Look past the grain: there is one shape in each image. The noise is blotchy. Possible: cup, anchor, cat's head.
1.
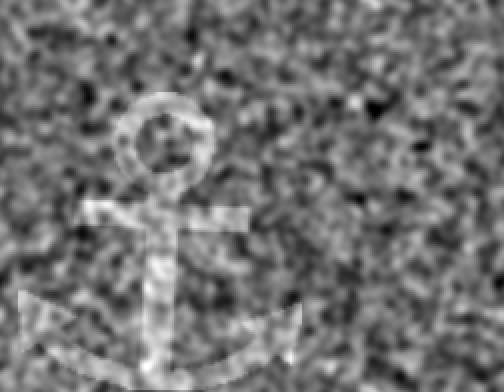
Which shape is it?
anchor
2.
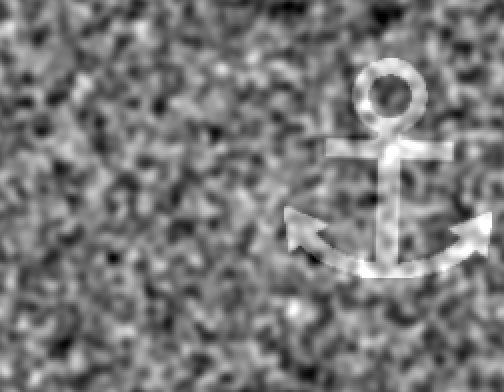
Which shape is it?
anchor
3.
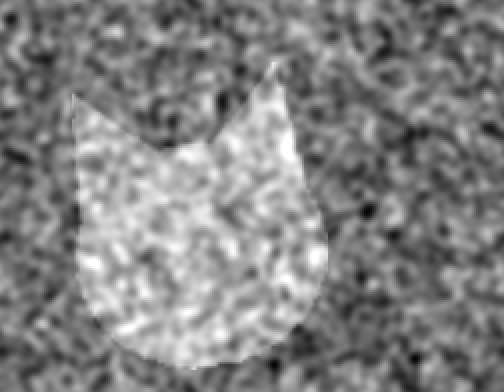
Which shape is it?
cat's head
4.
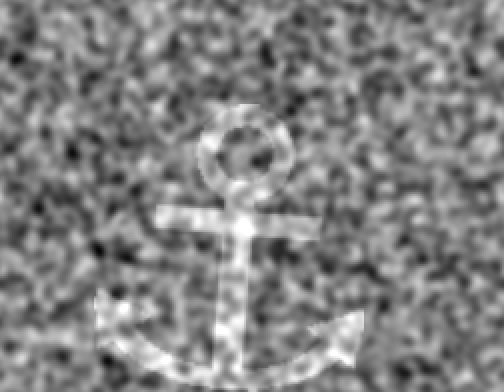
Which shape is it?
anchor
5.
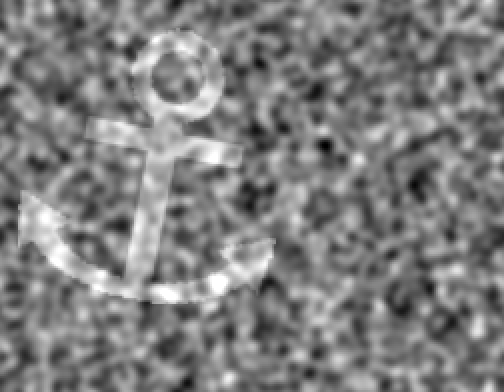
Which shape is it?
anchor
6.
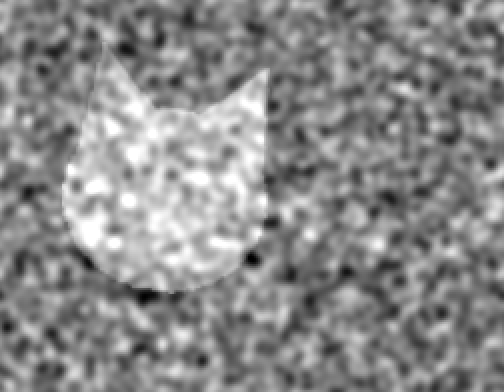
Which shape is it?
cat's head
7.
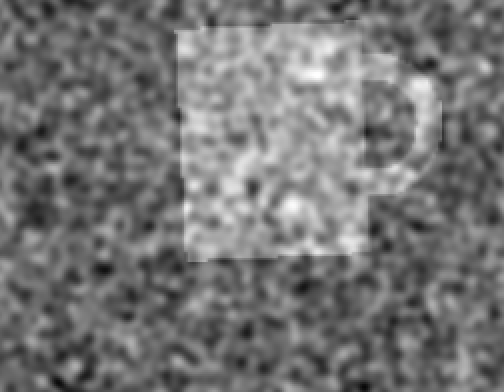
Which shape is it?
cup
